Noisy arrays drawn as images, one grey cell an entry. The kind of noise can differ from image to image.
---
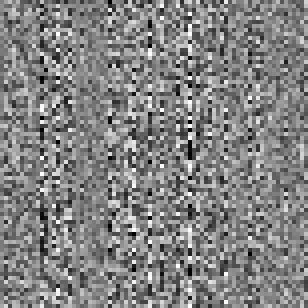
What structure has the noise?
columns of uneven size
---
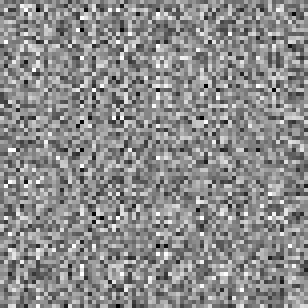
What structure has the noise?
low rank plus noise
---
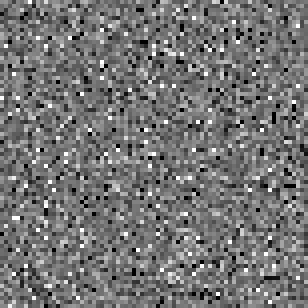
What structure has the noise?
heavy tails
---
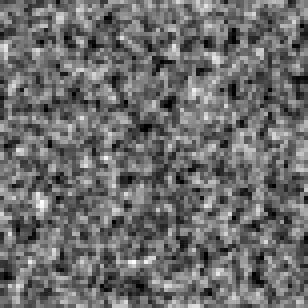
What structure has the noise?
blotchy
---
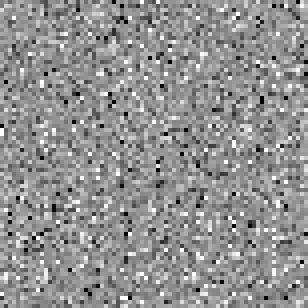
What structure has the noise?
heavy tails
